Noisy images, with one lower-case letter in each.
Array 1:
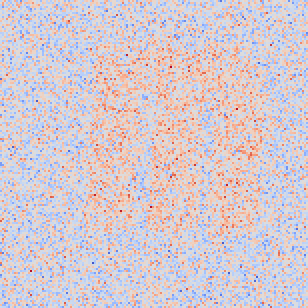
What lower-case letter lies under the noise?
m
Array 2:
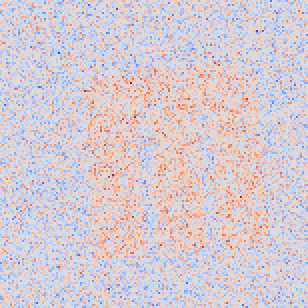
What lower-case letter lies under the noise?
m
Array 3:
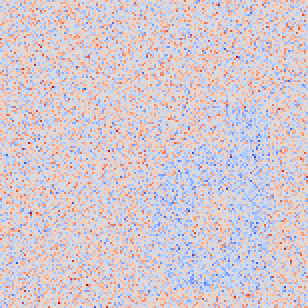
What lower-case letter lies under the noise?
d
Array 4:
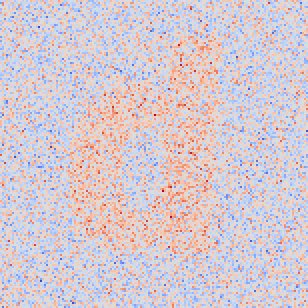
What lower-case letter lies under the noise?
d
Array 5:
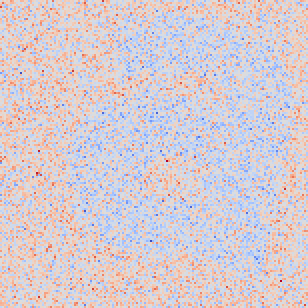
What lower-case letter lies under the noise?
a
